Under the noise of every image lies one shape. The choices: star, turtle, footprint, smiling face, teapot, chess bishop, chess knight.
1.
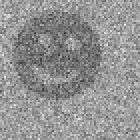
smiling face
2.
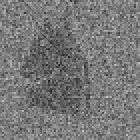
chess knight
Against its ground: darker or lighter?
darker
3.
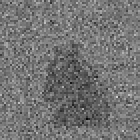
chess knight
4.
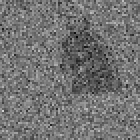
chess knight
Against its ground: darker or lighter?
darker
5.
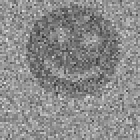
smiling face
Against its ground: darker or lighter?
darker
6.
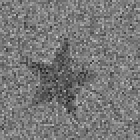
star
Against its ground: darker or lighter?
darker
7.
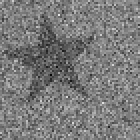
star
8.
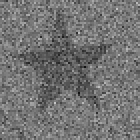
star
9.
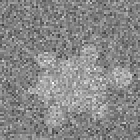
turtle
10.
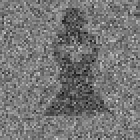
chess bishop
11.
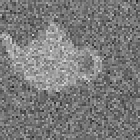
teapot
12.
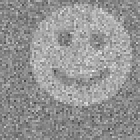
smiling face
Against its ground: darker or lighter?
lighter
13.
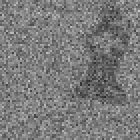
chess bishop
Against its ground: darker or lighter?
darker
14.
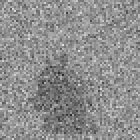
chess knight
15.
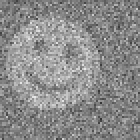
smiling face
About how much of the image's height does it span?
two thirds
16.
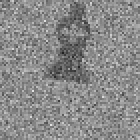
chess bishop
